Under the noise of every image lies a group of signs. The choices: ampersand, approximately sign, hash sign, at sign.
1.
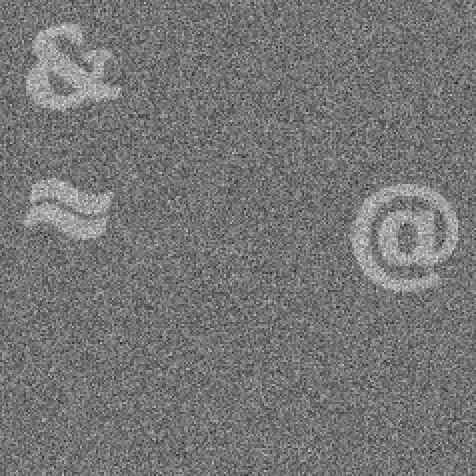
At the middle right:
at sign
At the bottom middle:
nothing
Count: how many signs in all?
3
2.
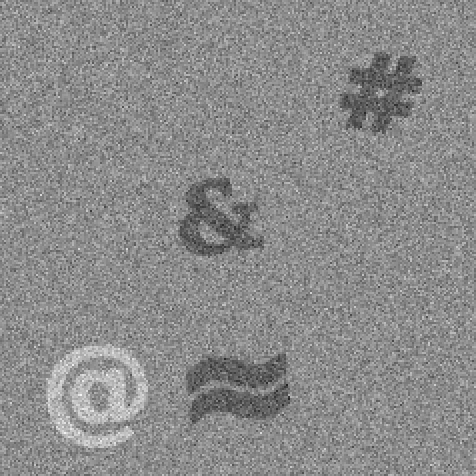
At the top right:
hash sign
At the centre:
ampersand
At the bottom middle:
approximately sign
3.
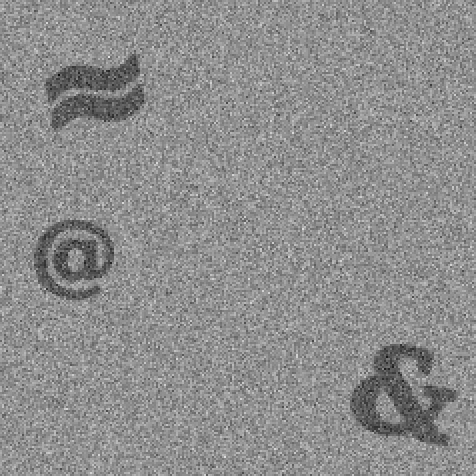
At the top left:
approximately sign
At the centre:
nothing
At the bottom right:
ampersand
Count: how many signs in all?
3
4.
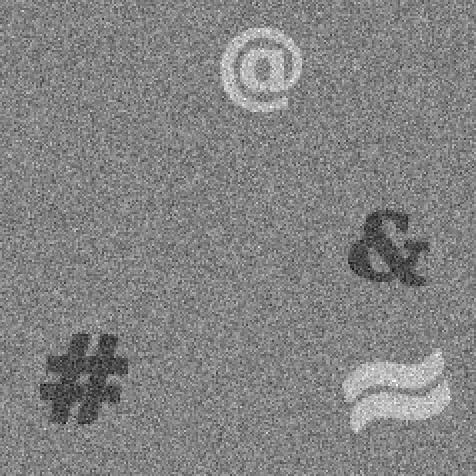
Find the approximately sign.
bottom right
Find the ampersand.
middle right
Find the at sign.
top middle
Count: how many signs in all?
4
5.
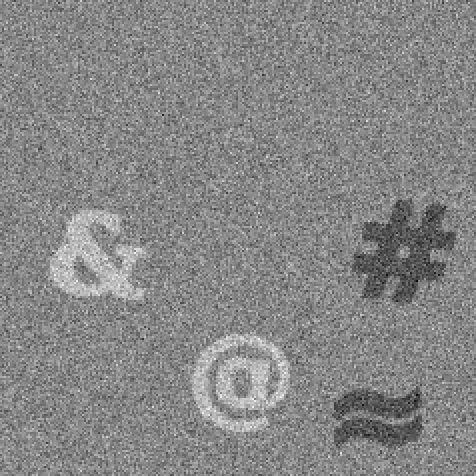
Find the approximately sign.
bottom right
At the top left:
nothing
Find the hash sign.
middle right
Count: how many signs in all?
4
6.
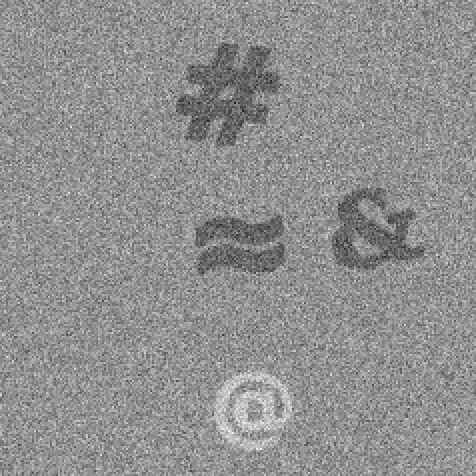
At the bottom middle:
at sign
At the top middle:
hash sign
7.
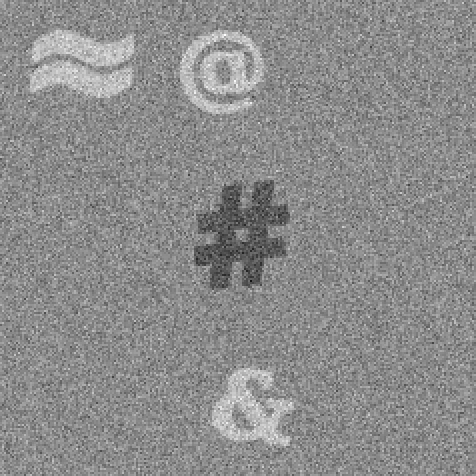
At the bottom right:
nothing
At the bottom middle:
ampersand
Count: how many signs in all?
4
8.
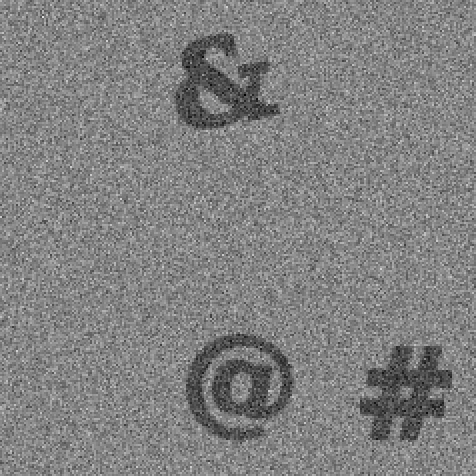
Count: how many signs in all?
3
